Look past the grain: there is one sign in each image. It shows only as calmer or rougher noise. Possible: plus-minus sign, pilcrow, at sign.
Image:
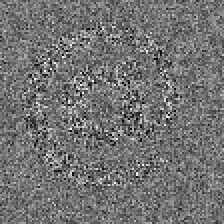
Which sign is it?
at sign
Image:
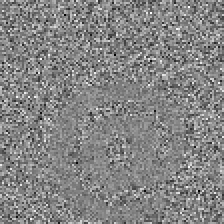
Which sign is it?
at sign
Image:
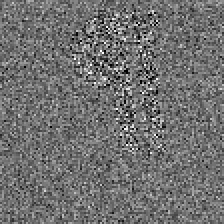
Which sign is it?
pilcrow
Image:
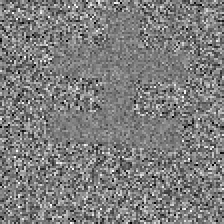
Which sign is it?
plus-minus sign
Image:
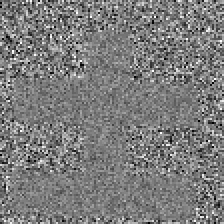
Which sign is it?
plus-minus sign
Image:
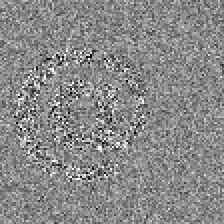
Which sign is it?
at sign
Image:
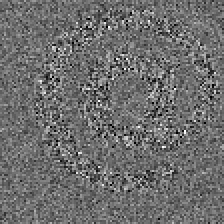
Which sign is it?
at sign
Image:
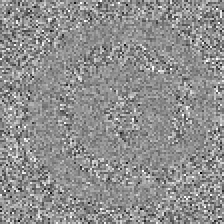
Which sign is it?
at sign
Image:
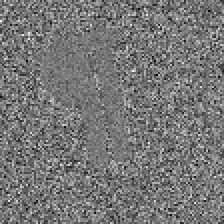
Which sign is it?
pilcrow
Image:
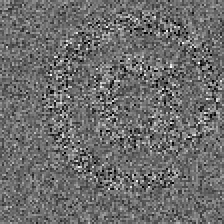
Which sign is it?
at sign
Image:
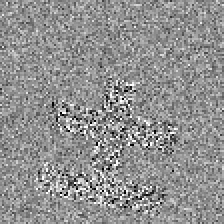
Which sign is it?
plus-minus sign
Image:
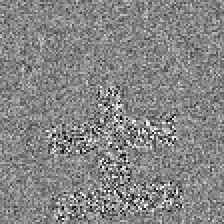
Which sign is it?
plus-minus sign
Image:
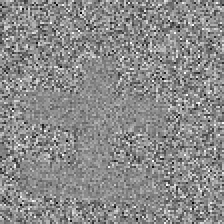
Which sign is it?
plus-minus sign
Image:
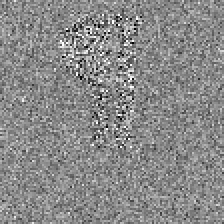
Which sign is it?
pilcrow
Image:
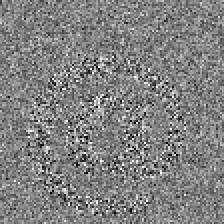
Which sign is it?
at sign
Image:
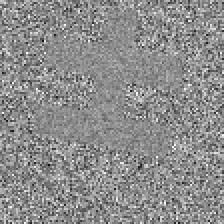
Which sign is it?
plus-minus sign
